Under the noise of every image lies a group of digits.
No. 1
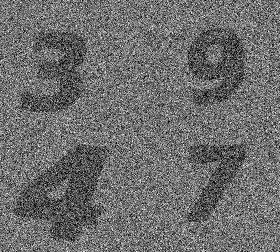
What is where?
top left: 3; top right: 9; bottom left: 4; bottom right: 7
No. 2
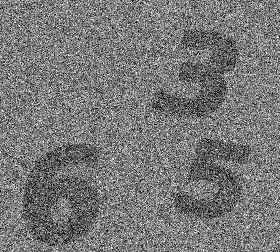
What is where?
top right: 3; bottom left: 6; bottom right: 5
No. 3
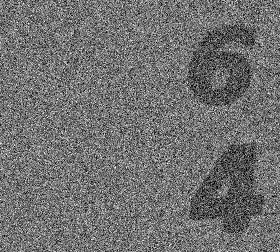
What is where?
top right: 6; bottom right: 4
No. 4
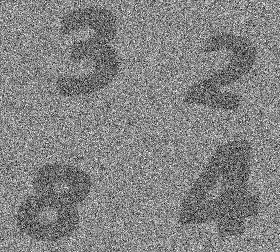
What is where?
top left: 3; top right: 2; bottom left: 8; bottom right: 4
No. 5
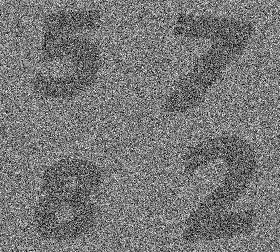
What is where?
top left: 5; top right: 7; bottom left: 8; bottom right: 2
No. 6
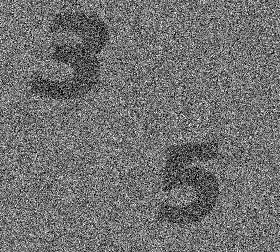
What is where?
top left: 3; bottom right: 5
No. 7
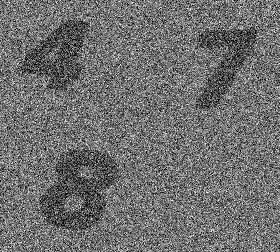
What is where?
top left: 4; top right: 7; bottom left: 8
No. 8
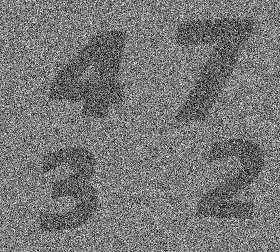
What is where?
top left: 4; top right: 7; bottom left: 3; bottom right: 2
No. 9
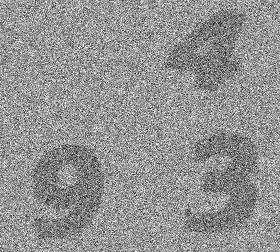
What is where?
top right: 4; bottom left: 9; bottom right: 3
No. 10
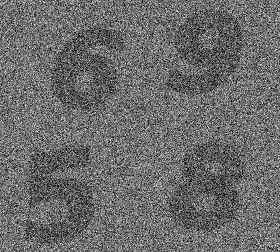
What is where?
top left: 6; top right: 9; bottom left: 5; bottom right: 8
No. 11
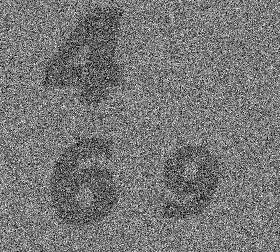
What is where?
top left: 4; bottom left: 6; bottom right: 9
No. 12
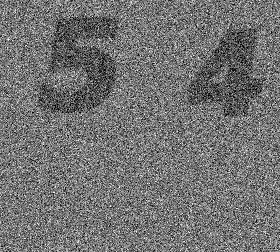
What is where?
top left: 5; top right: 4
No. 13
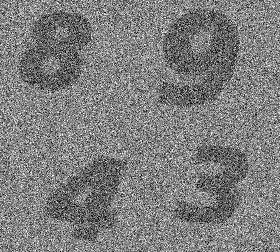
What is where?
top left: 8; top right: 9; bottom left: 4; bottom right: 3
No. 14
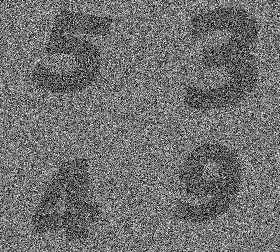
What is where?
top left: 5; top right: 3; bottom left: 4; bottom right: 9
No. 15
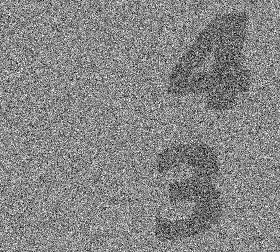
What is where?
top right: 4; bottom right: 3
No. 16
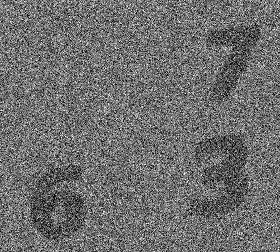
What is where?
top right: 7; bottom left: 6; bottom right: 3
